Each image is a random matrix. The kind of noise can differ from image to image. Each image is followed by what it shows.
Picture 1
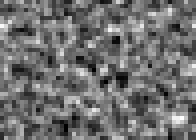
blotchy
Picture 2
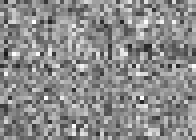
low rank plus noise
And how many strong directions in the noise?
five to eight
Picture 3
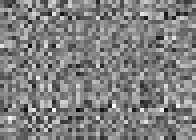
low rank plus noise
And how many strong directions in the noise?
three or four
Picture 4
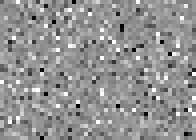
heavy tails
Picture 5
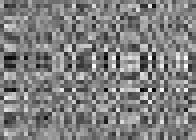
low rank plus noise
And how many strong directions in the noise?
one
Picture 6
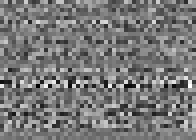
rows of uneven size
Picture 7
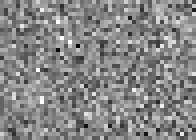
independent entries
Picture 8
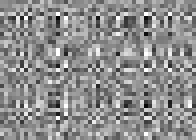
low rank plus noise
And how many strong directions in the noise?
one
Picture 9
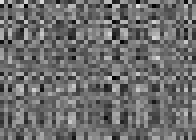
low rank plus noise
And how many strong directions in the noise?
one
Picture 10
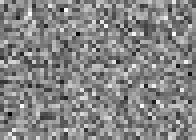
independent entries
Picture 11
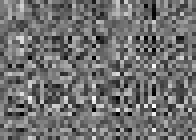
low rank plus noise
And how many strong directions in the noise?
two
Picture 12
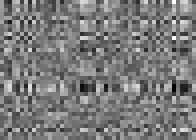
low rank plus noise
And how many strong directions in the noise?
one
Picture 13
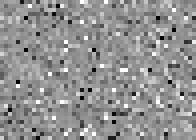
heavy tails
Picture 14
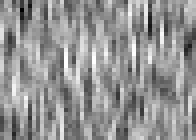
streaked along the columns
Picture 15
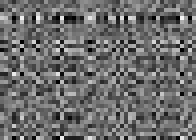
low rank plus noise
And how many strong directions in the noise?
one
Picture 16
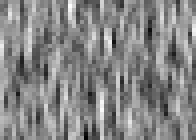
streaked along the columns
